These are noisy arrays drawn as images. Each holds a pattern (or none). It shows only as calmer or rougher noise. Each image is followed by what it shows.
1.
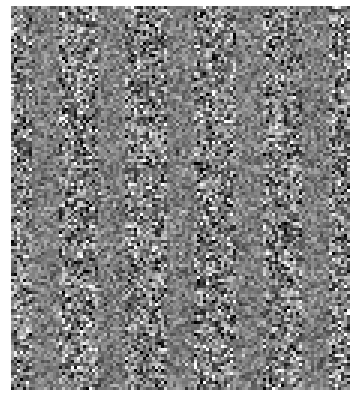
vertical stripes
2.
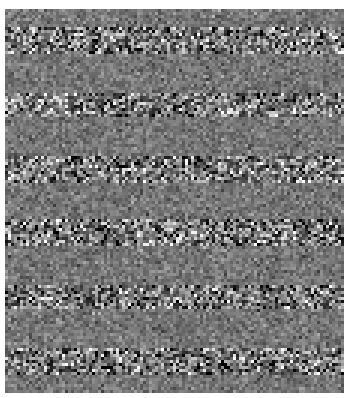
horizontal stripes
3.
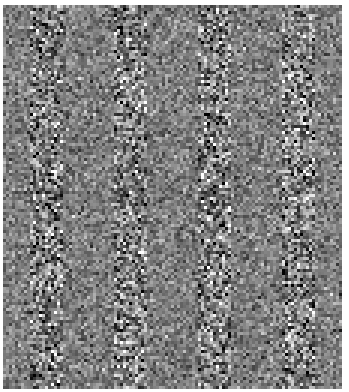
vertical stripes
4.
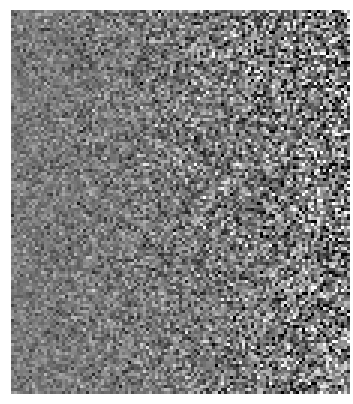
a smooth slope
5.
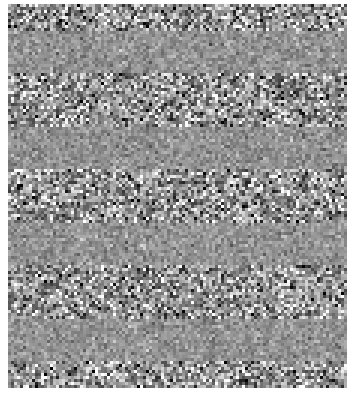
horizontal stripes
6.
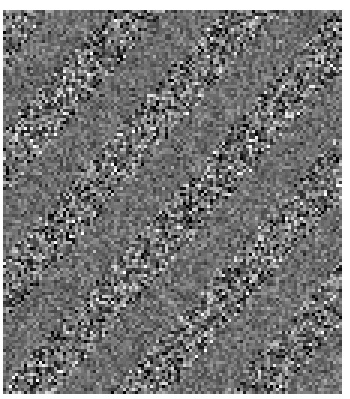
diagonal stripes
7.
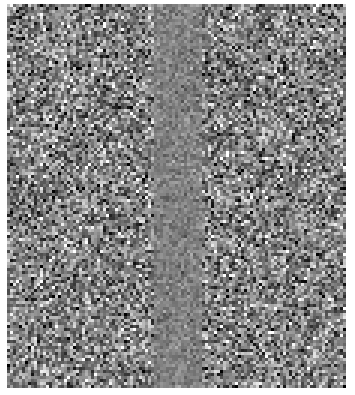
one vertical stripe
